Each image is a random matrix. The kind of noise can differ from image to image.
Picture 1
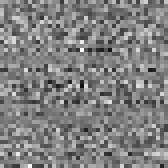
rows of uneven size
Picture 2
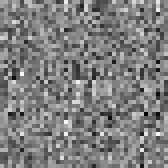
low rank plus noise
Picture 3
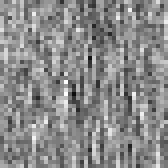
streaked along the columns
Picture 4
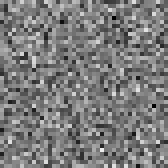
independent entries
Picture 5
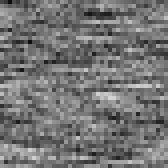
streaked along the rows
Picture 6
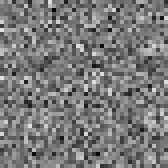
low rank plus noise
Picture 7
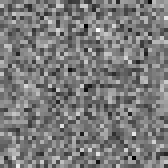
independent entries
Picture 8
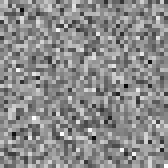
independent entries
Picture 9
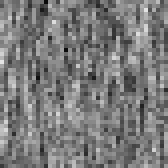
streaked along the columns
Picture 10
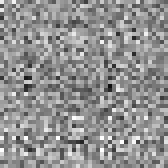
low rank plus noise
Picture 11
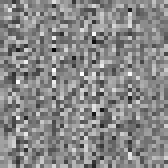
columns of uneven size
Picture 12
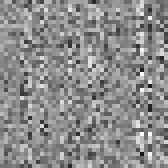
columns of uneven size
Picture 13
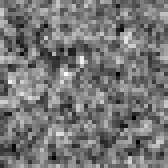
blotchy
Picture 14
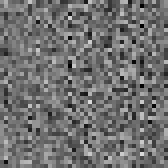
columns of uneven size
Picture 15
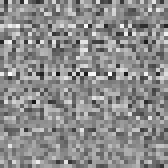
rows of uneven size
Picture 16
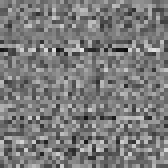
rows of uneven size
